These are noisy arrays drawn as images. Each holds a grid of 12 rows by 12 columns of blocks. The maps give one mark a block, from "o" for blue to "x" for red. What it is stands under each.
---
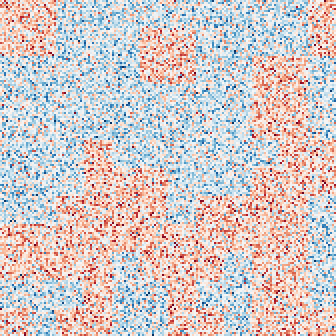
xxooooooooox
xxoooxxoooox
oooooxxooxxo
oooooooooxxo
oooooooooxxo
oooxooooooxx
oooxxxoooxxx
ooxxxxoxxxxo
xxxxxxxxxxxo
xxxxoxxxoxxo
oooxooxooxxo
xoxxooxxoxxx
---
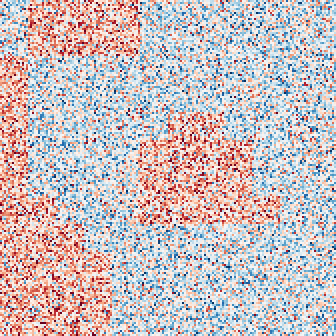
oxxxxooooooo
oxxxxooooooo
xooooooooooo
xooooooooooo
xoooooxxoooo
xooooxxxxooo
xooooxxxxooo
xxoooxxxxxoo
xxxooooooooo
xxxxoooooooo
xxxxoooooooo
xxxxoooooooo
